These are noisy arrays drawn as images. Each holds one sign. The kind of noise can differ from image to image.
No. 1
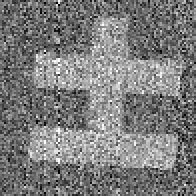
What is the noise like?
columns of uneven size
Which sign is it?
plus-minus sign
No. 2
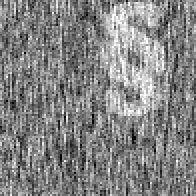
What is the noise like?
streaked along the columns
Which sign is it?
section sign
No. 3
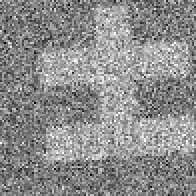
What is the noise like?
low rank plus noise
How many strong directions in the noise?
one
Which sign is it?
plus-minus sign
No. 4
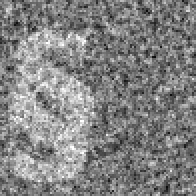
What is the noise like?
blotchy
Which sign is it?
section sign
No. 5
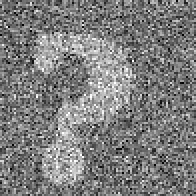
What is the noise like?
low rank plus noise
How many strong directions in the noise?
two
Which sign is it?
question mark
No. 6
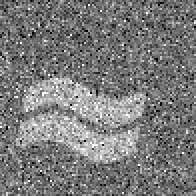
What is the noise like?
heavy tails
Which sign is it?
approximately sign
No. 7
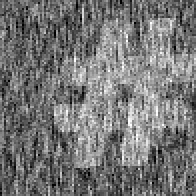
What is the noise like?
streaked along the columns
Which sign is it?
hash sign
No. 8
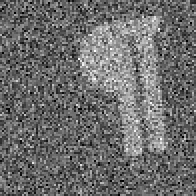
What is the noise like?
independent entries
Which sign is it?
pilcrow
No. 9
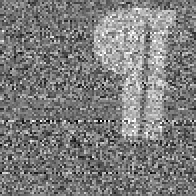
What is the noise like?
rows of uneven size
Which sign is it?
pilcrow
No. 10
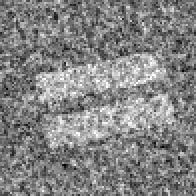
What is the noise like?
blotchy
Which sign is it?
equals sign
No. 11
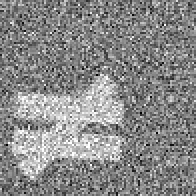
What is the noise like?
low rank plus noise
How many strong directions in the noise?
two
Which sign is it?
not-equal sign
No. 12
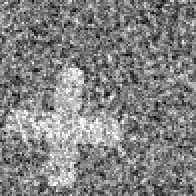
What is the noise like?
blotchy
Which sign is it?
plus sign
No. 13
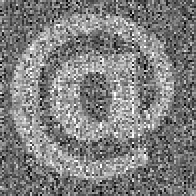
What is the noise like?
columns of uneven size
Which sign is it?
at sign
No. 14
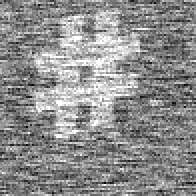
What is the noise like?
streaked along the rows
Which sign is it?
hash sign
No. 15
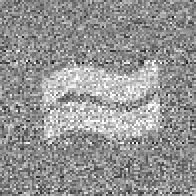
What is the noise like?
rows of uneven size
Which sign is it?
approximately sign
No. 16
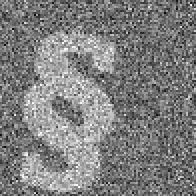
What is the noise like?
low rank plus noise
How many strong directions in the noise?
five to eight
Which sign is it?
section sign
